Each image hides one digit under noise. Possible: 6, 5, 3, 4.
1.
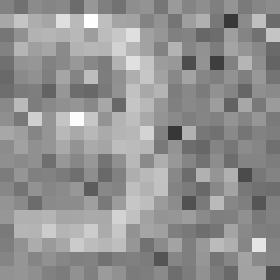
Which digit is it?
3
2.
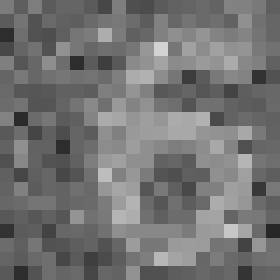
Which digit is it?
6
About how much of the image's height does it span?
nearly all
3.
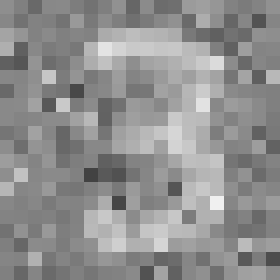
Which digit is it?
3
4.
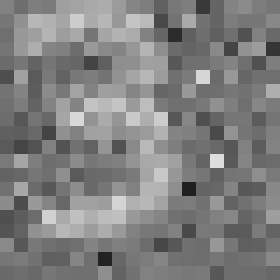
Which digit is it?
3
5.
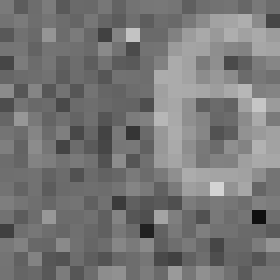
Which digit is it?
6
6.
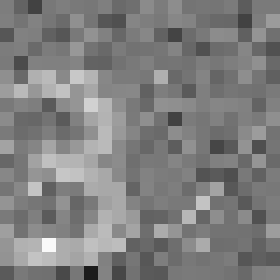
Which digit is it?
3
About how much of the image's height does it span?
two thirds
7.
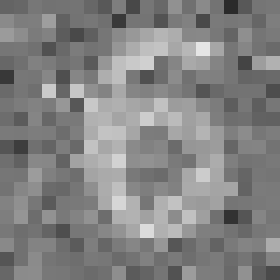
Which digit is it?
6
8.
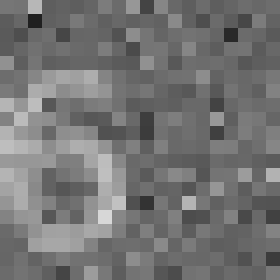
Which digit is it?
6
